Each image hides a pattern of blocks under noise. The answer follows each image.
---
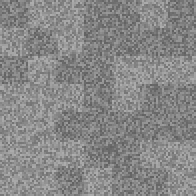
no symmetry
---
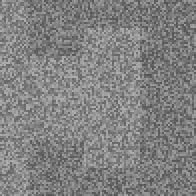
top and bottom mirror each other
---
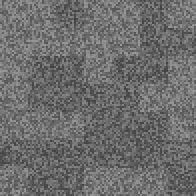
no symmetry
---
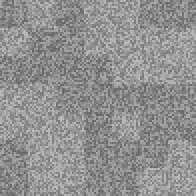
mirrored about the diagonal from the top left
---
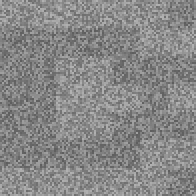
top and bottom mirror each other
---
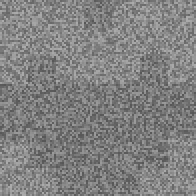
left and right mirror each other
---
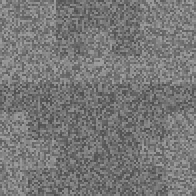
left and right mirror each other
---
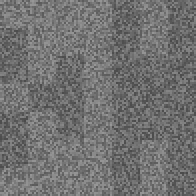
top and bottom mirror each other
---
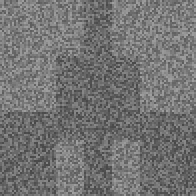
left and right mirror each other
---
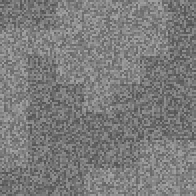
no symmetry
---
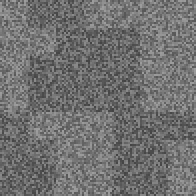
no symmetry
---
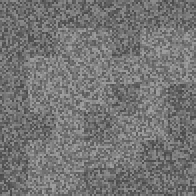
mirrored about the diagonal from the top left
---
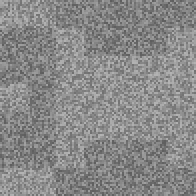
top and bottom mirror each other
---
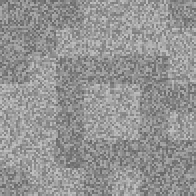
mirrored about the diagonal from the top left
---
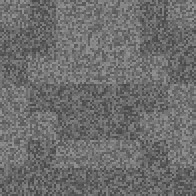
left and right mirror each other
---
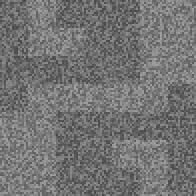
the same after a half turn
